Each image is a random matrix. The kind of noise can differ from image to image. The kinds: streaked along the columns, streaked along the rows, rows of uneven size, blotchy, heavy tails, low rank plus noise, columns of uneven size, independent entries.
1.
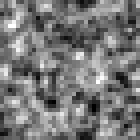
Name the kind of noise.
blotchy
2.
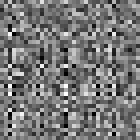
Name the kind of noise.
low rank plus noise
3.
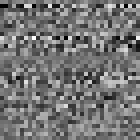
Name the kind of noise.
rows of uneven size
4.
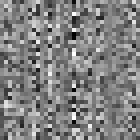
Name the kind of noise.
columns of uneven size
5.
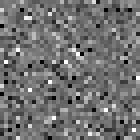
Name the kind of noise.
heavy tails
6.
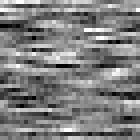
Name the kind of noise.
streaked along the rows
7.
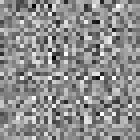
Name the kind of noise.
low rank plus noise
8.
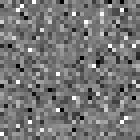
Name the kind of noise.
heavy tails
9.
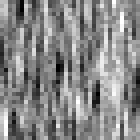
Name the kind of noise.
streaked along the columns
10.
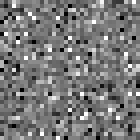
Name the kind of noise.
heavy tails
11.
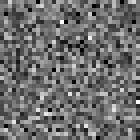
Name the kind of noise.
independent entries
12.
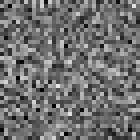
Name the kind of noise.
independent entries
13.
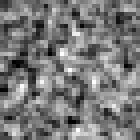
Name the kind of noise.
blotchy
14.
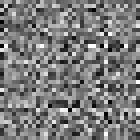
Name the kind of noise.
low rank plus noise
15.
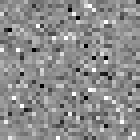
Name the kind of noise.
heavy tails
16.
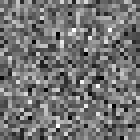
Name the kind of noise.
independent entries
